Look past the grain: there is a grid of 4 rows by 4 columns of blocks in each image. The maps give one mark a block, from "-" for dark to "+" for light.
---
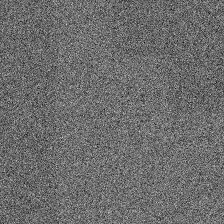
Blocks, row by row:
- + - -
- + + -
- + + +
- + + +
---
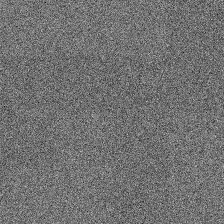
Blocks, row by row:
+ + + -
- - - -
- + - +
+ + - +
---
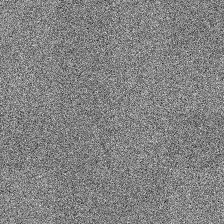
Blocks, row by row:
+ - + -
+ - + +
- - + -
+ - - +
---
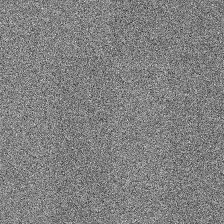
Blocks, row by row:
+ + - -
+ - + -
+ - + -
+ - + -
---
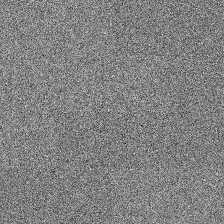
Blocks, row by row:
+ + - -
+ + + -
+ - - -
- - + +
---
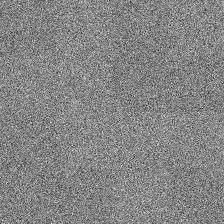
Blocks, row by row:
- + - +
+ + - -
- + + +
- - + -
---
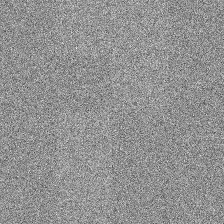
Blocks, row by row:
- + + -
- - + -
- + - -
- + - -
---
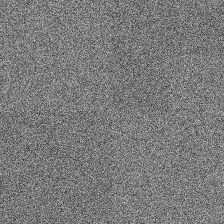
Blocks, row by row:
+ + - -
+ + - +
- - + +
- - + +
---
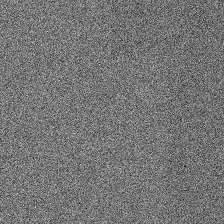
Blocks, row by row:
+ + - -
+ + + -
+ + + -
+ + + -
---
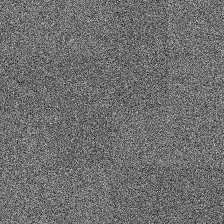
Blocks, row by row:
+ + - +
- - - +
+ - + +
+ + - -
